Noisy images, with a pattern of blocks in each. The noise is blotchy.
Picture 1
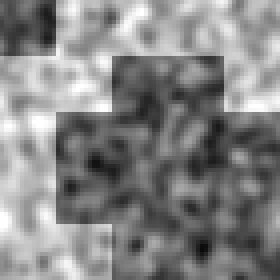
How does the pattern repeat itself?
mirrored about the diagonal from the top left
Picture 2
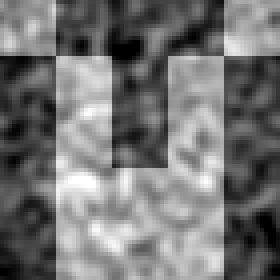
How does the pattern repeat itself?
left and right mirror each other
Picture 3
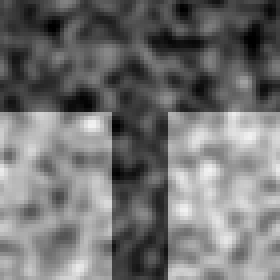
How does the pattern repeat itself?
left and right mirror each other
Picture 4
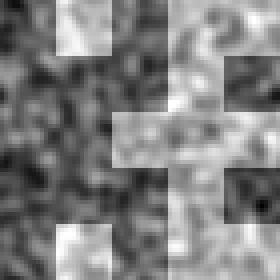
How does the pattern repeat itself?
top and bottom mirror each other
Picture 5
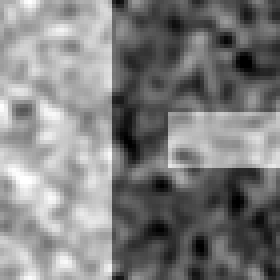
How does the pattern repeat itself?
top and bottom mirror each other
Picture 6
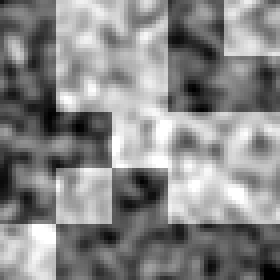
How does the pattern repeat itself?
mirrored about the diagonal from the bottom left
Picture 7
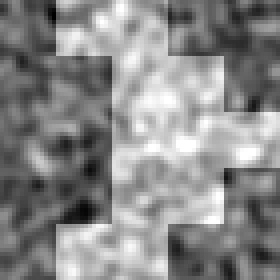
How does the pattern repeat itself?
top and bottom mirror each other
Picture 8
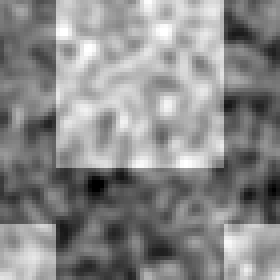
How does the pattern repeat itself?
left and right mirror each other
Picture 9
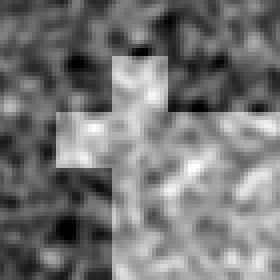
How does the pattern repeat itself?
mirrored about the diagonal from the top left
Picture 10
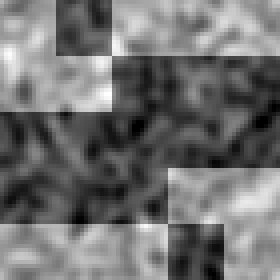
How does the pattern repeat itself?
the same after a half turn
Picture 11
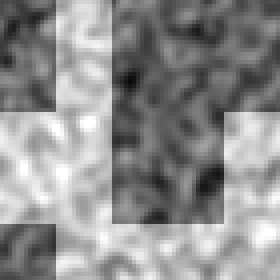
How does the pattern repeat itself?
no symmetry
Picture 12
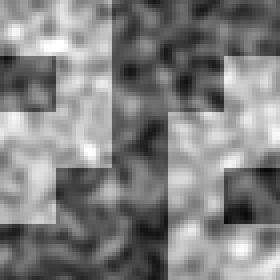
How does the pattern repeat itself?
the same after a half turn
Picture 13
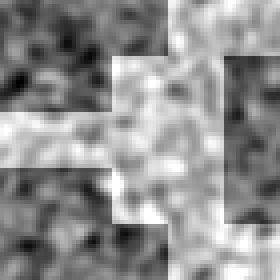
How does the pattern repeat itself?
top and bottom mirror each other
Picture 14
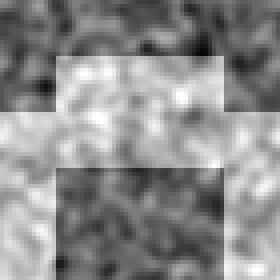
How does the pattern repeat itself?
left and right mirror each other
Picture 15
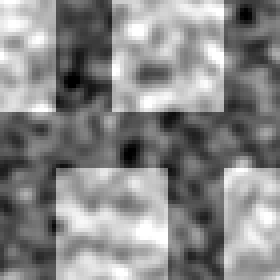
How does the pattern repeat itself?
the same after a half turn
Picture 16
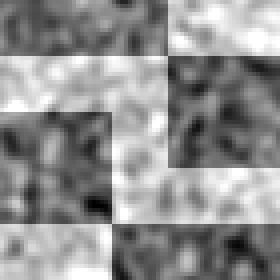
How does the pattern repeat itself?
the same after a half turn
